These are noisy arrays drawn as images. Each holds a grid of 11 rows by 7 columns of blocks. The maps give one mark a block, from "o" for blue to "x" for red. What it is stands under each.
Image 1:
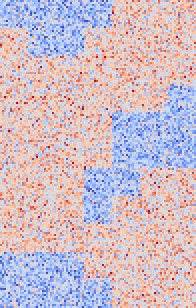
ooooxxx
xooxxxx
xxxxxxx
xxxxxxo
xxxxooo
xxxxooo
xxxooxx
xxxoxxx
xxxxxxx
oooxxxx
ooooxxx
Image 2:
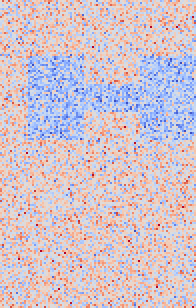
xxxxxxx
xxxxxxx
xooxxoo
xoooooo
xooxxoo
xxxxxxx
xxxxxxx
xxxxxxx
xxxxxxx
xxxxxxx
xxxxxxx
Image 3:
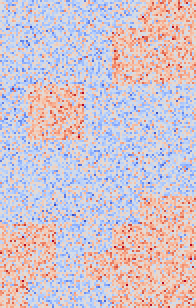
oooooxx
ooooxxx
ooooxxx
oxxoooo
oxxoooo
ooooooo
ooooooo
oooooxx
xxooxxx
xxoxxxx
xoooxxx
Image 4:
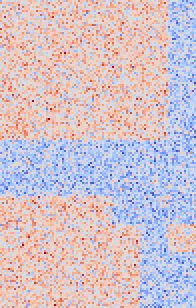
xxxxxxo
xxxxxxo
xxxxxxo
xxxxxxo
xxxxxxo
ooooooo
ooooooo
xxxxooo
xxxxxox
xxxxxoo
xxxxxoo
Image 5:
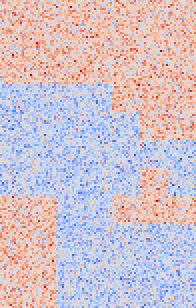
xxxxxxx
xxxxxxx
xxxxxxx
ooooxxx
oooooxx
ooooooo
oooooxo
xxooxxx
xxooooo
xxooooo
xxooooo
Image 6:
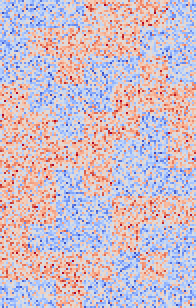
oooxxxo
oxxxxoo
ooxooxo
xoooxxx
xxoxxox
xxxxoox
xxoxooo
xxooxxx
xoooxoo
xxxxoxo
ooxoooo
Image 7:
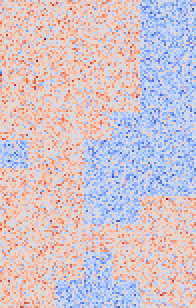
xxxxxoo
xxxxxoo
xxxxxoo
xxxxxoo
xxxxooo
oxxoooo
xxxoooo
xxxooxx
xxxxxxx
xxxoxxx
xxoooxx
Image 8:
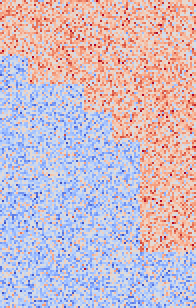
xxxxxxx
xxxxxxx
oxxxxxx
oooxxxx
ooooxxx
oooooxx
oooooxx
oooooxx
oooooxx
ooooooo
ooooooo
